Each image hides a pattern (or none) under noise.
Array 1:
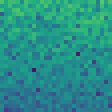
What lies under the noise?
a smooth slope
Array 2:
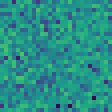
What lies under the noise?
only noise
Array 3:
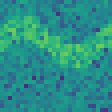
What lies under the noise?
a wavy band
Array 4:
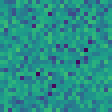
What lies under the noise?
only noise
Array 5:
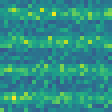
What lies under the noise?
horizontal stripes
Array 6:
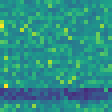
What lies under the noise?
one horizontal stripe
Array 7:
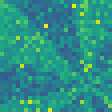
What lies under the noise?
spokes from one point
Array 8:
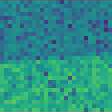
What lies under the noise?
a sharp edge
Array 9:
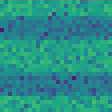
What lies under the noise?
horizontal stripes
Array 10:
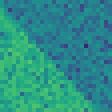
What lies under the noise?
a sharp edge
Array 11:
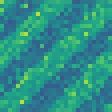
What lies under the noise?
diagonal stripes
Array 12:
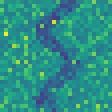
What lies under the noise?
a wavy band
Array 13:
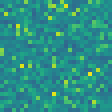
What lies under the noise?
only noise
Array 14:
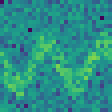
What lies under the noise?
a wavy band
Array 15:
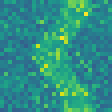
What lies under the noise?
a wavy band
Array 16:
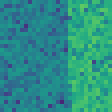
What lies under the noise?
a sharp edge
